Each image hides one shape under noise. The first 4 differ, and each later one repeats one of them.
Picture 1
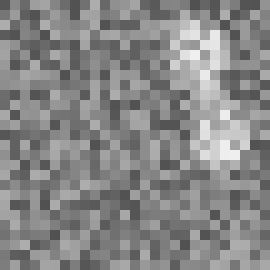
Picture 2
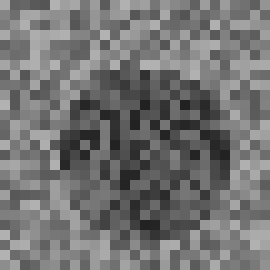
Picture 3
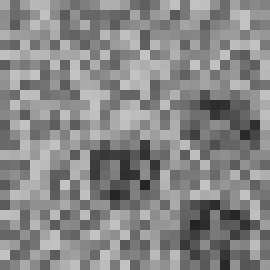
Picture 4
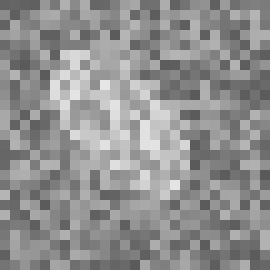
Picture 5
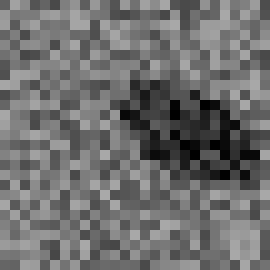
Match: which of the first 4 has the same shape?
4
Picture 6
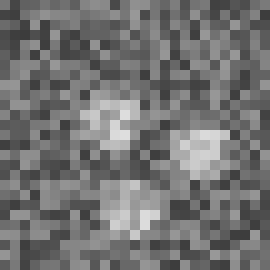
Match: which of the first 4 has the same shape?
3
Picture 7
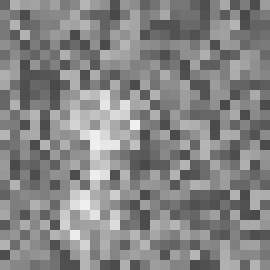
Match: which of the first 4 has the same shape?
1
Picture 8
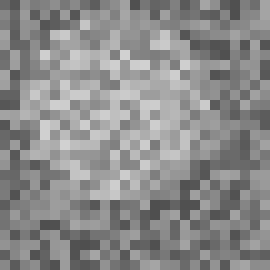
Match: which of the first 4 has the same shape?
2
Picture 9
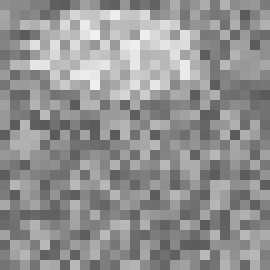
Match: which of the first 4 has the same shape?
4
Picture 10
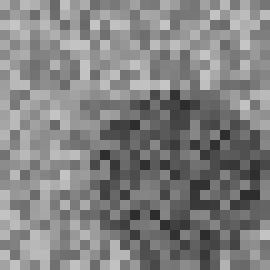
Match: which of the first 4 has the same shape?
2
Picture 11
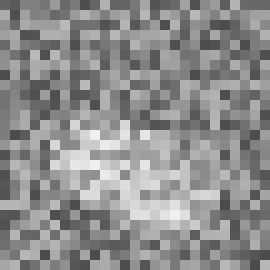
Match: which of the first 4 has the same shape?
4
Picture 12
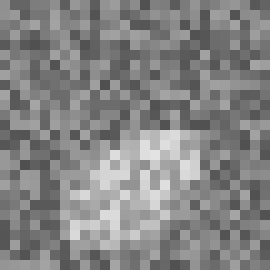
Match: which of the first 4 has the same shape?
4
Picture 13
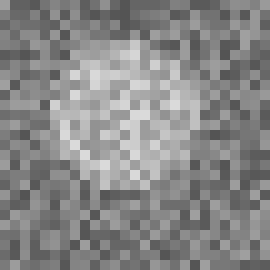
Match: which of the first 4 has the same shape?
2
